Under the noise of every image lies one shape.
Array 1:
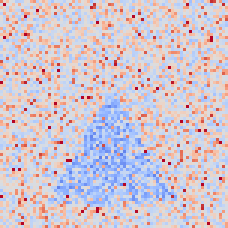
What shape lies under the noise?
triangle
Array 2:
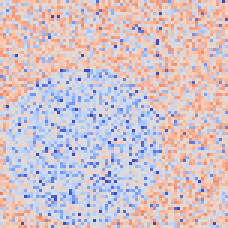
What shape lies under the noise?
disc
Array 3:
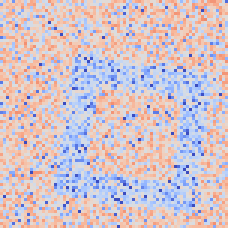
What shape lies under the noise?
square frame
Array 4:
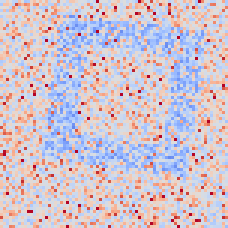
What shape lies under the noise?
square frame
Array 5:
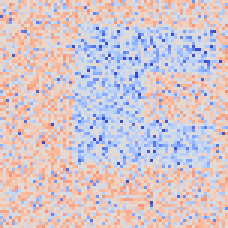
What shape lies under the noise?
square with a notch
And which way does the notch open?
right
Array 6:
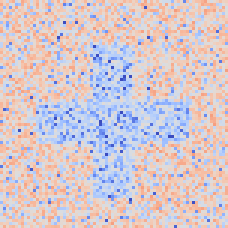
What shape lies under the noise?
cross
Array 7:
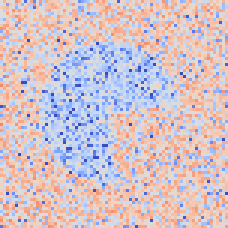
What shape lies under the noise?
disc with a wedge cut out
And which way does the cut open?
down and right
